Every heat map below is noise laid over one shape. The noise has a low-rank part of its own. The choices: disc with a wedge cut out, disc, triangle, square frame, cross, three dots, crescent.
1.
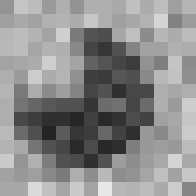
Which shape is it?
disc with a wedge cut out
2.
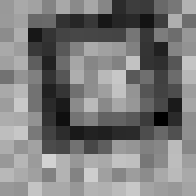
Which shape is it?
square frame
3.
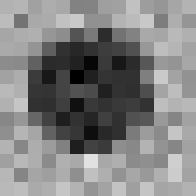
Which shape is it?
disc
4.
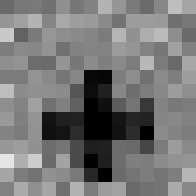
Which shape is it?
cross
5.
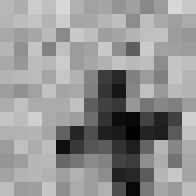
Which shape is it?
cross
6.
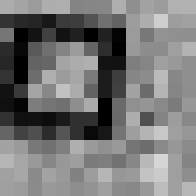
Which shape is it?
square frame
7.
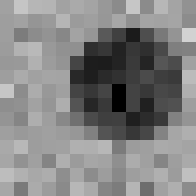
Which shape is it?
disc
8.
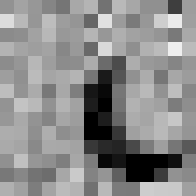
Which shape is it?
crescent
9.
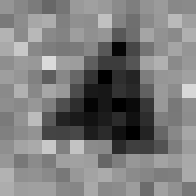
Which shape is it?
triangle
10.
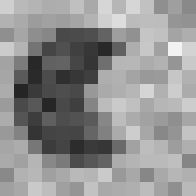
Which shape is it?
disc with a wedge cut out
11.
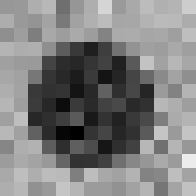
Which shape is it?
disc
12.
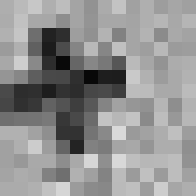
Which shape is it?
cross
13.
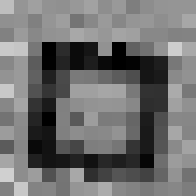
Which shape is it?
square frame
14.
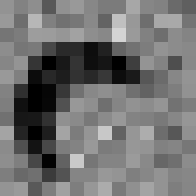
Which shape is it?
crescent
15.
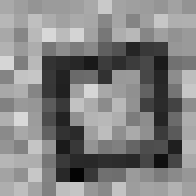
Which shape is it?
square frame
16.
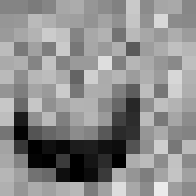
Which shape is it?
crescent
